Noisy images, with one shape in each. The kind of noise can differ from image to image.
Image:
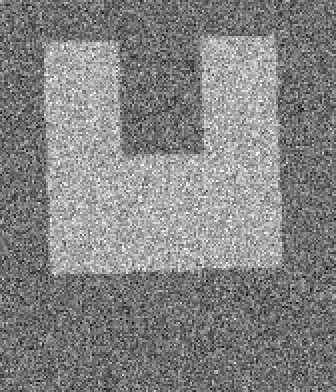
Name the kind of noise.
independent entries
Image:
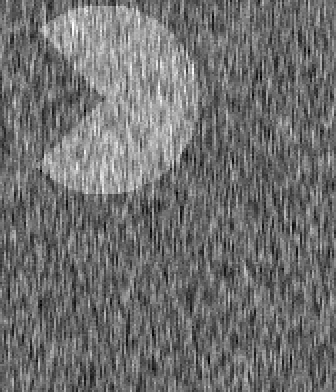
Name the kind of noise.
streaked along the columns
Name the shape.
disc with a wedge cut out
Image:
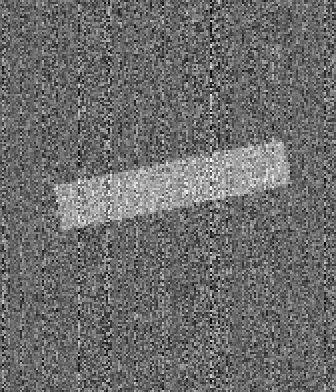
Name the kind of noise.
columns of uneven size
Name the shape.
bar
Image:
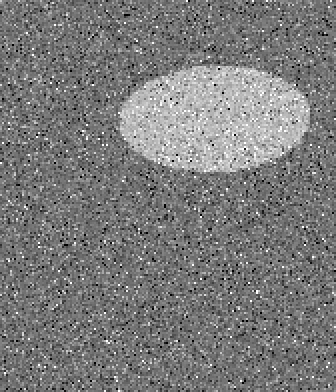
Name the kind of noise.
heavy tails
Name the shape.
ellipse
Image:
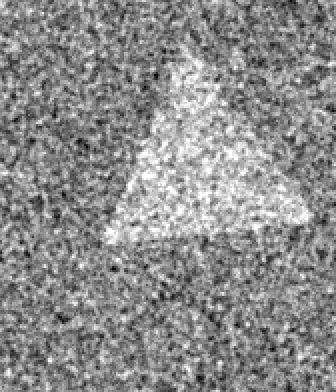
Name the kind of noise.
blotchy
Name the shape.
triangle
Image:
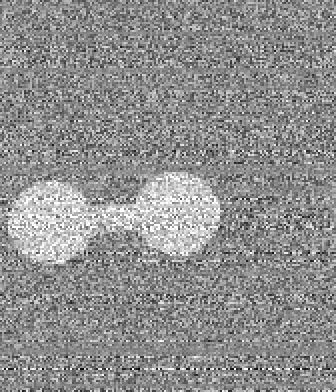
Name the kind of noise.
rows of uneven size
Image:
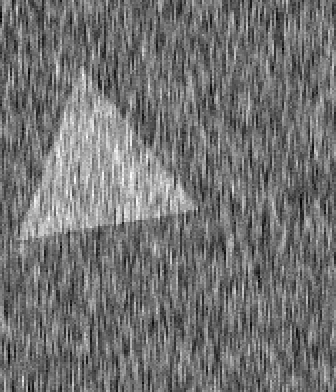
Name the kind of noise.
streaked along the columns
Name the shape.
triangle
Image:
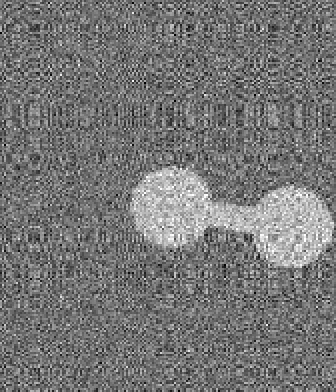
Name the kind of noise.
low rank plus noise
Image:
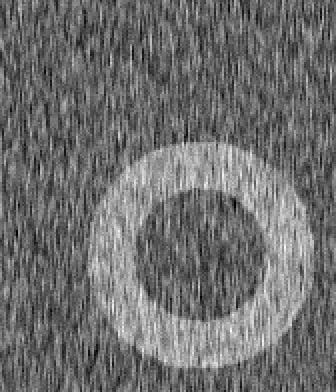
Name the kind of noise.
streaked along the columns
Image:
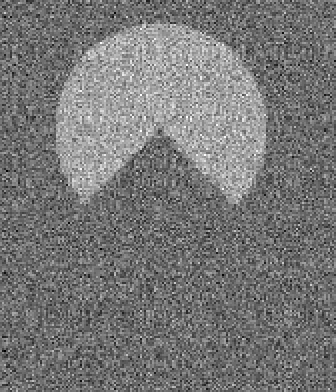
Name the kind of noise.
low rank plus noise
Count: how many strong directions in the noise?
three or four
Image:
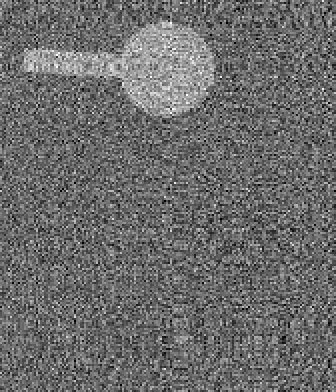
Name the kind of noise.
low rank plus noise
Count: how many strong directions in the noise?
three or four
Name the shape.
lollipop
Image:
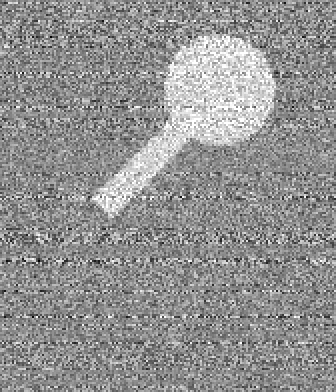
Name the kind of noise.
rows of uneven size
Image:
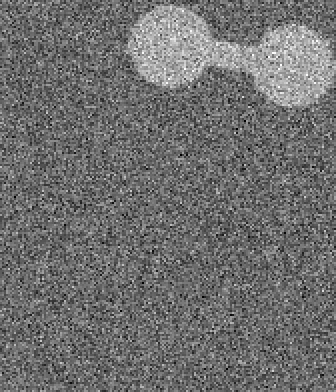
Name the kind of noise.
independent entries
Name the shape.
dumbbell
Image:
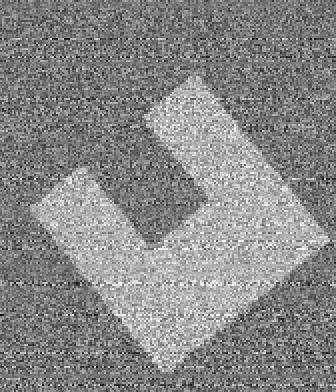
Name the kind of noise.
rows of uneven size
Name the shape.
square with a notch
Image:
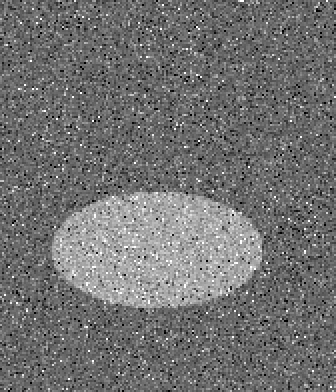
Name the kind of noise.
heavy tails
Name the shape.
ellipse
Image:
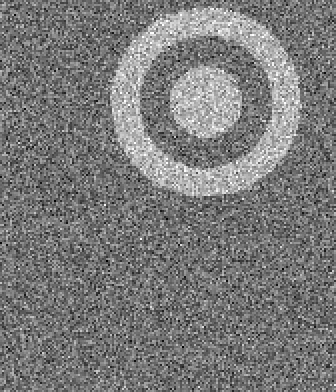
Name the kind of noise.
independent entries
